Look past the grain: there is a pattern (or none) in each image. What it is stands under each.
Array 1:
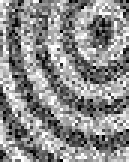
rings round one point
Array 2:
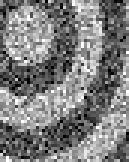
rings round one point
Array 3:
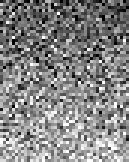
a smooth slope
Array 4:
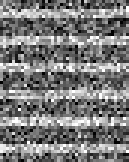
horizontal stripes
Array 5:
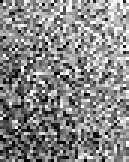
a smooth slope
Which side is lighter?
top right
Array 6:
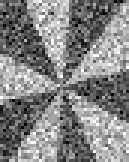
spokes from one point
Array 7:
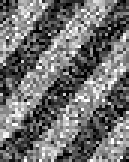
diagonal stripes
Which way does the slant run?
bottom left to top right
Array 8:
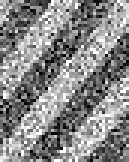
diagonal stripes
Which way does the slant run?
bottom left to top right
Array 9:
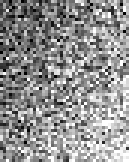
a smooth slope
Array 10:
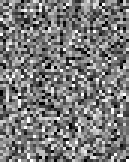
only noise
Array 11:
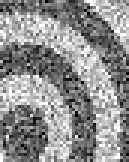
rings round one point
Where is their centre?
bottom left
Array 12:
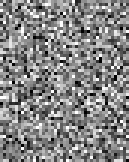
only noise
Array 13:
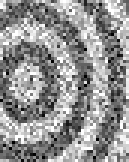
rings round one point
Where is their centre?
middle left
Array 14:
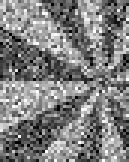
spokes from one point
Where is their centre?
middle right
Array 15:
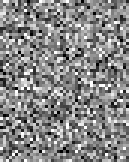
only noise
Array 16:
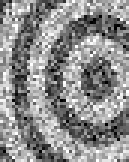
rings round one point
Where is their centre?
middle right
